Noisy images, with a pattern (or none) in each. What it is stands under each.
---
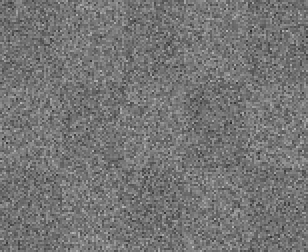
a checkerboard
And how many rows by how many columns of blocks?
3 by 5
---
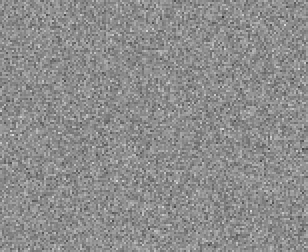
only noise
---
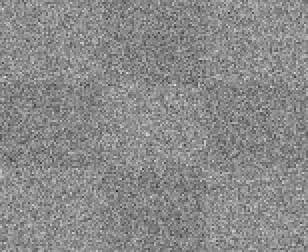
a checkerboard
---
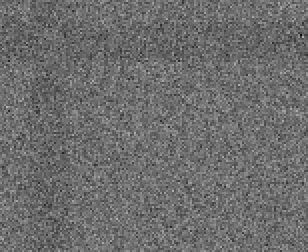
bands of rows crossing bands of columns
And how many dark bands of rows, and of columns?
1 and 1
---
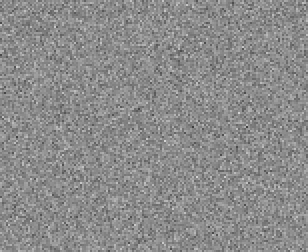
only noise
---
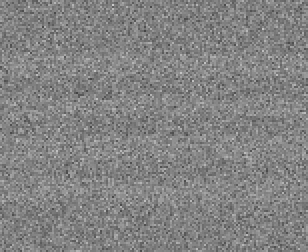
bands of rows
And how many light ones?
4
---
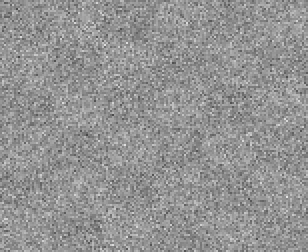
a checkerboard
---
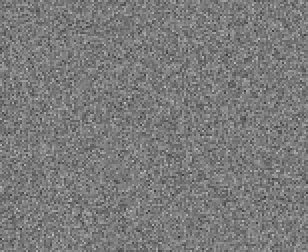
only noise
